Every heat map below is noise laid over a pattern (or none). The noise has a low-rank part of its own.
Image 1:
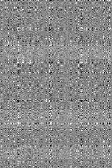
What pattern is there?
bands of rows
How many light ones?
3
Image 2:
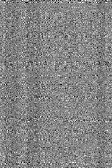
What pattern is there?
bands of columns
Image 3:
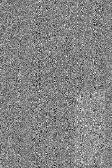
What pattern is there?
one block
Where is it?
bottom right
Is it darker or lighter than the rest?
lighter
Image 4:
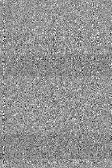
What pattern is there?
bands of rows
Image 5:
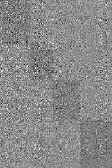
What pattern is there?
blocks along the diagonal
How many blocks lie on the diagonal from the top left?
4
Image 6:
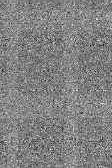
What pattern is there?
bands of rows crossing bands of columns
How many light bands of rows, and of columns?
2 and 2
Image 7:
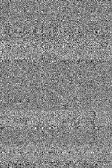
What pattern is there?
bands of rows
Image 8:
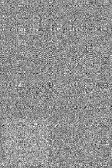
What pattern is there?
one block
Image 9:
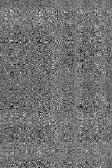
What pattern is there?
bands of rows crossing bands of columns
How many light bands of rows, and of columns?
3 and 3
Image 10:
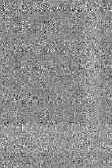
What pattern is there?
bands of rows crossing bands of columns
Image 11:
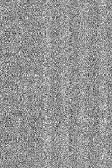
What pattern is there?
bands of columns
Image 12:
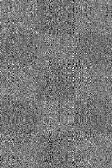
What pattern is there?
a checkerboard
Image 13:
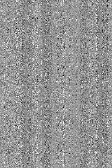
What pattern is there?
bands of columns
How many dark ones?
4
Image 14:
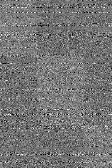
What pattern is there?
blocks along the diagonal
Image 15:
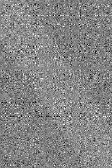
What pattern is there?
a diagonal band
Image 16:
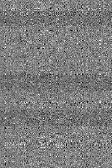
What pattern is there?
bands of rows
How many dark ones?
3
